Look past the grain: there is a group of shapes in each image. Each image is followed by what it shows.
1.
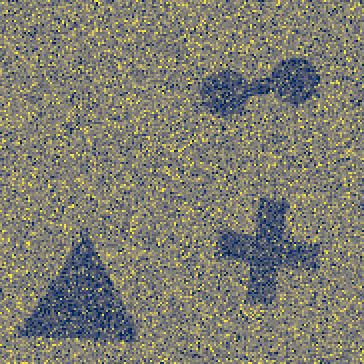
top right: dumbbell; bottom left: triangle; bottom right: cross
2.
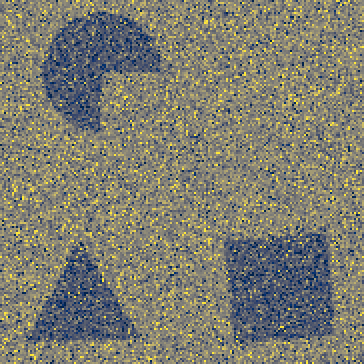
top left: disc with a wedge cut out; bottom left: triangle; bottom right: square
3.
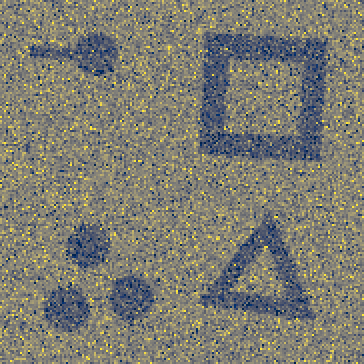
top left: lollipop; top right: square frame; bottom left: three dots; bottom right: triangle frame
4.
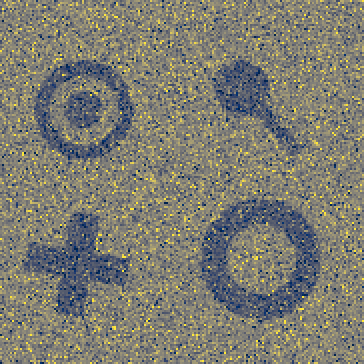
top left: bullseye; top right: lollipop; bottom left: cross; bottom right: ring
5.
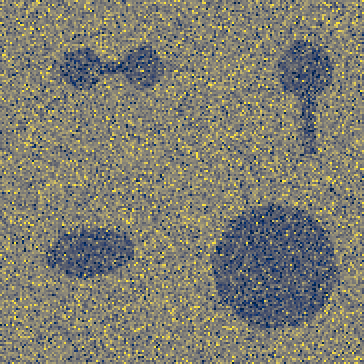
top left: dumbbell; top right: lollipop; bottom left: ellipse; bottom right: disc
